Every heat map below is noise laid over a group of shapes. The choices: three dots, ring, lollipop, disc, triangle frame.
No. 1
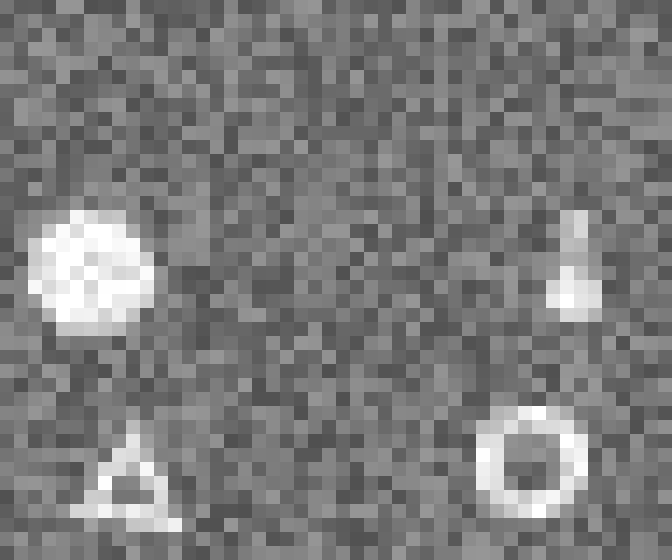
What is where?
middle left: disc; middle right: lollipop; bottom left: triangle frame; bottom right: ring
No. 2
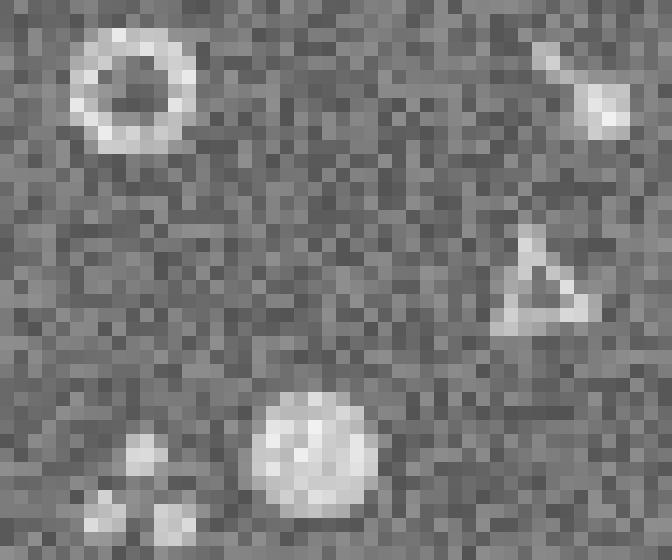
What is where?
top left: ring; top right: lollipop; middle right: triangle frame; bottom left: three dots; bottom middle: disc
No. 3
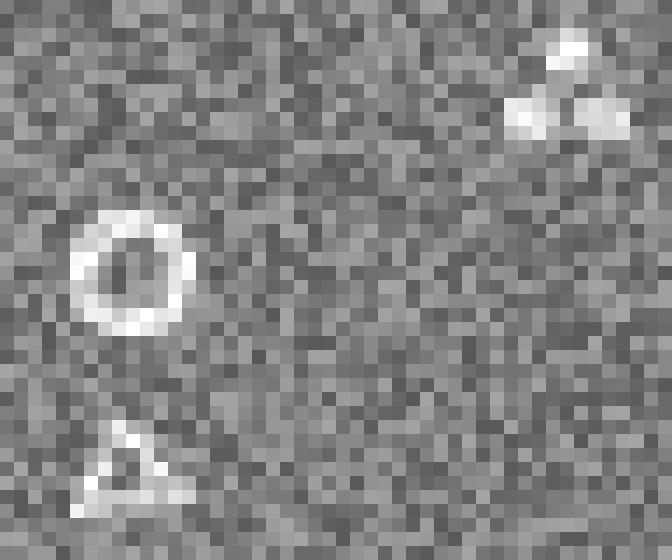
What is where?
top right: three dots; middle left: ring; bottom left: triangle frame
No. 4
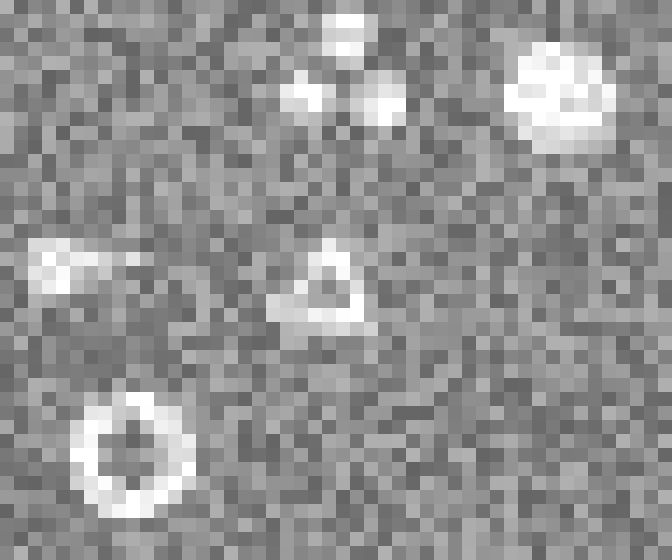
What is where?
top middle: three dots; top right: disc; middle left: lollipop; centre: triangle frame; bottom left: ring
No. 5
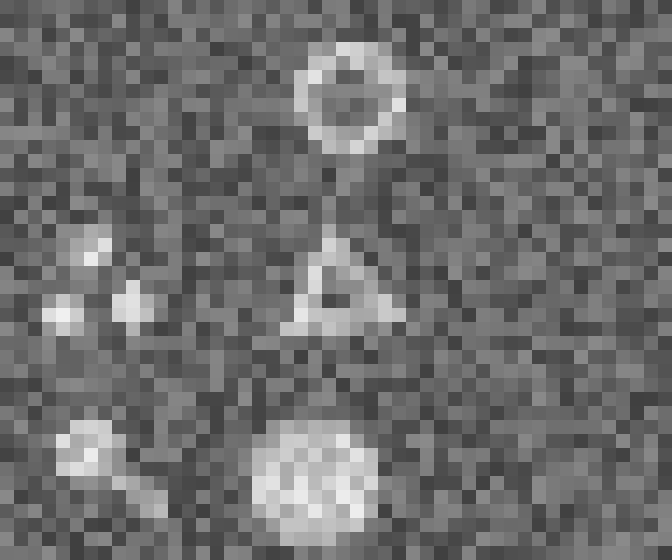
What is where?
top middle: ring; middle left: three dots; centre: triangle frame; bottom left: lollipop; bottom middle: disc
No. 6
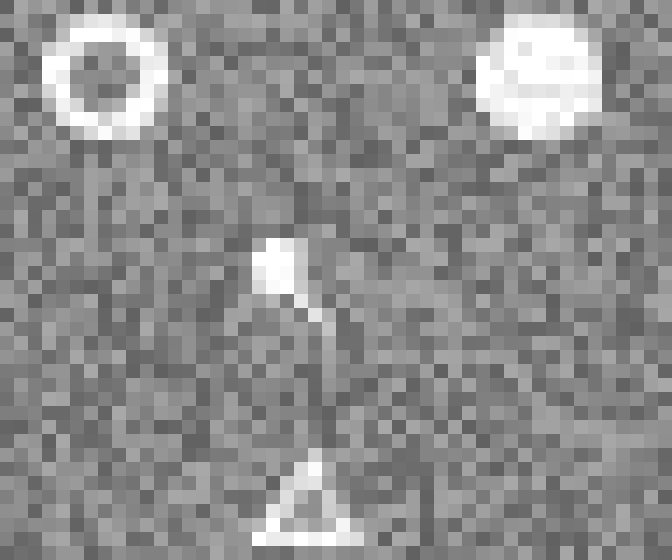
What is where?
top left: ring; top right: disc; centre: lollipop; bottom middle: triangle frame
